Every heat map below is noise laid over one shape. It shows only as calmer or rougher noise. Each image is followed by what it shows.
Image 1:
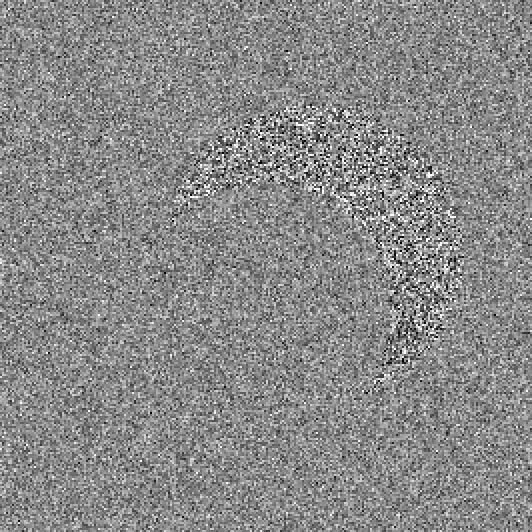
rough crescent
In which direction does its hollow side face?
down and left
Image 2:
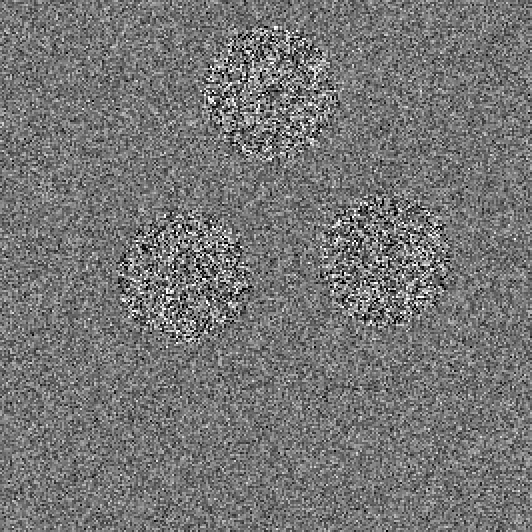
rough three dots
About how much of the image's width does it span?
two thirds
